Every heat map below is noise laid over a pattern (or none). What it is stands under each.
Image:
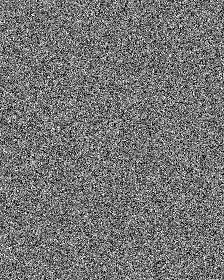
only noise
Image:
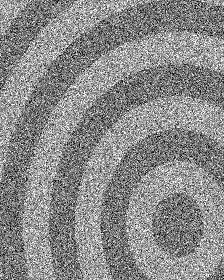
rings round one point
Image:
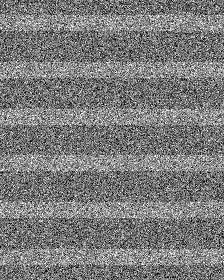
horizontal stripes
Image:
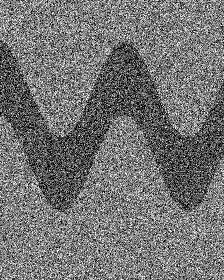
a wavy band
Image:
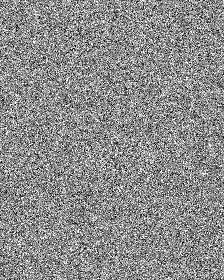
only noise
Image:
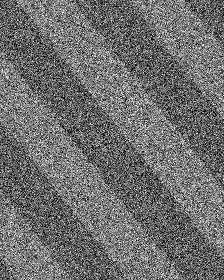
diagonal stripes
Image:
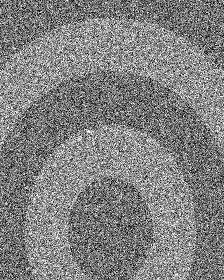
rings round one point
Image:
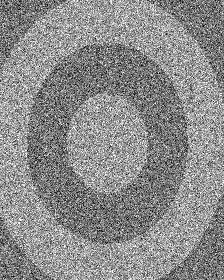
rings round one point
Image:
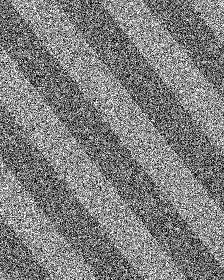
diagonal stripes
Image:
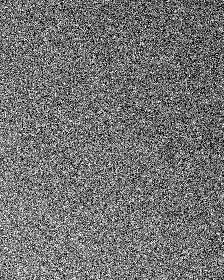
a smooth slope
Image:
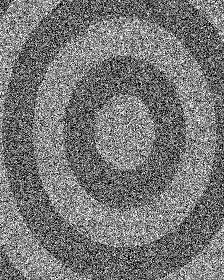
rings round one point
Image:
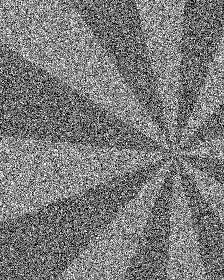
spokes from one point
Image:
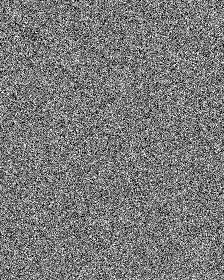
only noise
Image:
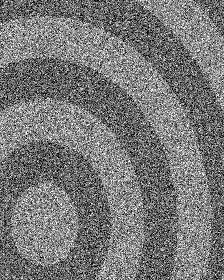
rings round one point
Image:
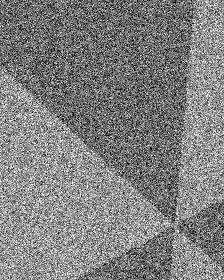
spokes from one point
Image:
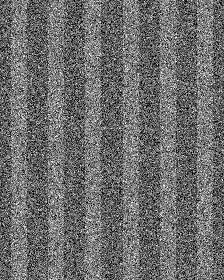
vertical stripes
